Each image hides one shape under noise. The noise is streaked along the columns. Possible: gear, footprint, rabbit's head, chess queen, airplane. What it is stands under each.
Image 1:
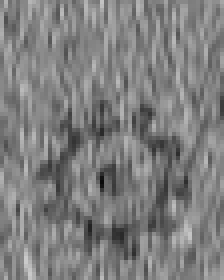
dark gear
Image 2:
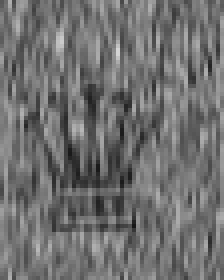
dark chess queen
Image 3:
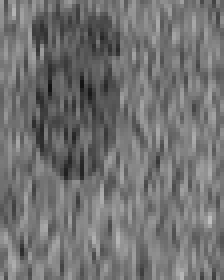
dark footprint
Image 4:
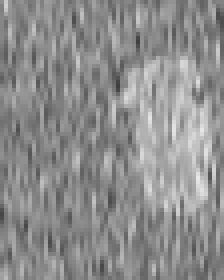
light footprint
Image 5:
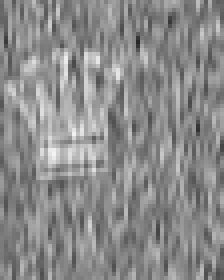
light chess queen
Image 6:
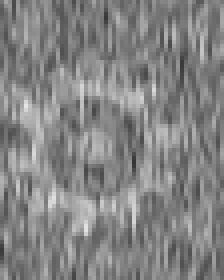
light gear
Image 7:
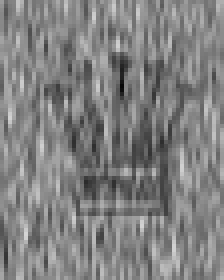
dark chess queen
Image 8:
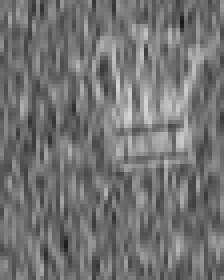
light chess queen
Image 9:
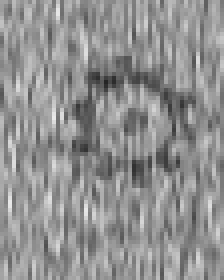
dark gear
